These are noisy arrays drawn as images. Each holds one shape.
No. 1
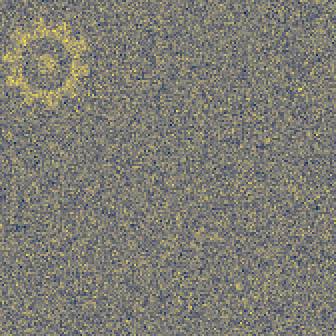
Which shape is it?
gear
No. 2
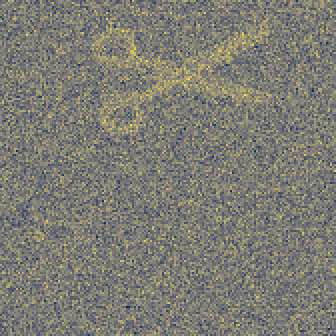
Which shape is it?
pair of scissors
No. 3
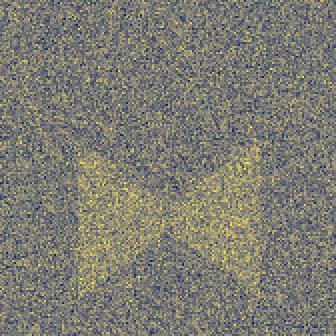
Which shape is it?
bow tie
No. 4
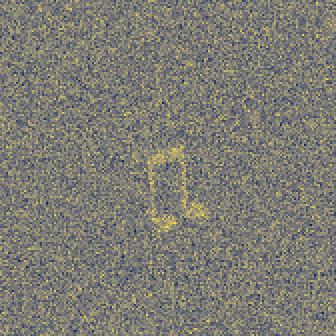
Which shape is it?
pair of musical notes
